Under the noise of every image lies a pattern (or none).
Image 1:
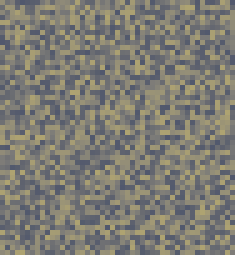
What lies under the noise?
only noise
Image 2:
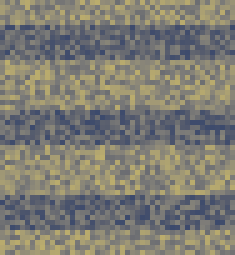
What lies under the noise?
horizontal stripes
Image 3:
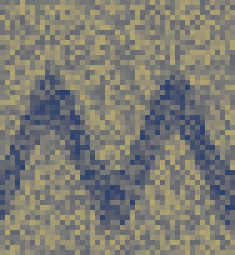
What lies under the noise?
a wavy band
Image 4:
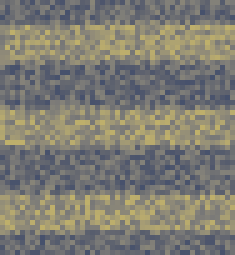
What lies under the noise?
horizontal stripes
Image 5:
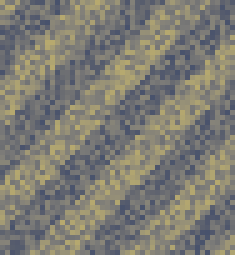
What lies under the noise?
diagonal stripes
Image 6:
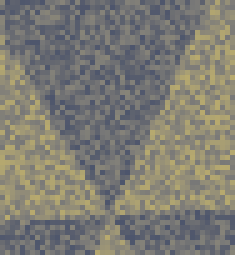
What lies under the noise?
spokes from one point
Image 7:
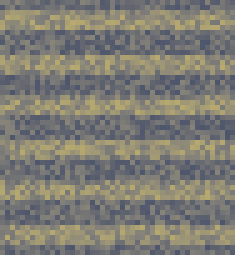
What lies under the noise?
horizontal stripes
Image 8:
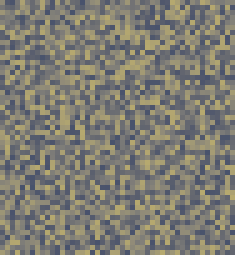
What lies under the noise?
only noise
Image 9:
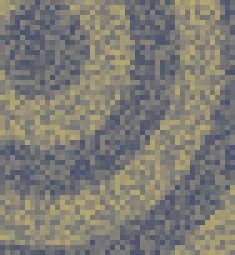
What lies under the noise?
rings round one point
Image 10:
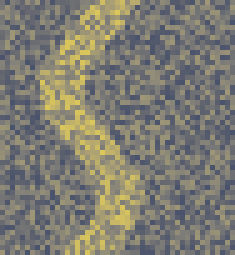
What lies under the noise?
a wavy band
